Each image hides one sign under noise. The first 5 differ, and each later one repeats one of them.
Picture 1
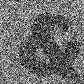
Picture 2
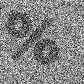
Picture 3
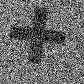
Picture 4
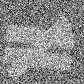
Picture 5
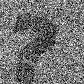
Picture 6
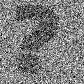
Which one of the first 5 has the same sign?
5
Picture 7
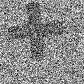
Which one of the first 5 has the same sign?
3
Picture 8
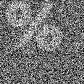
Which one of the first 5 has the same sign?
2
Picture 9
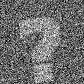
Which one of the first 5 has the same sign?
5
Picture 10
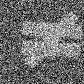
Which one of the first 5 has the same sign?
4
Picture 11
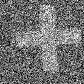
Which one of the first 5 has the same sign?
3
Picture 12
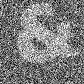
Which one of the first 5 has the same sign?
1
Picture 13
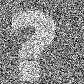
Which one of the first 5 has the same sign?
5
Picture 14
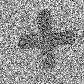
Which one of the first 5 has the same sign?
3
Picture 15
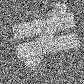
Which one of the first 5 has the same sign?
4
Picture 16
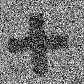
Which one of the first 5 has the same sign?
3
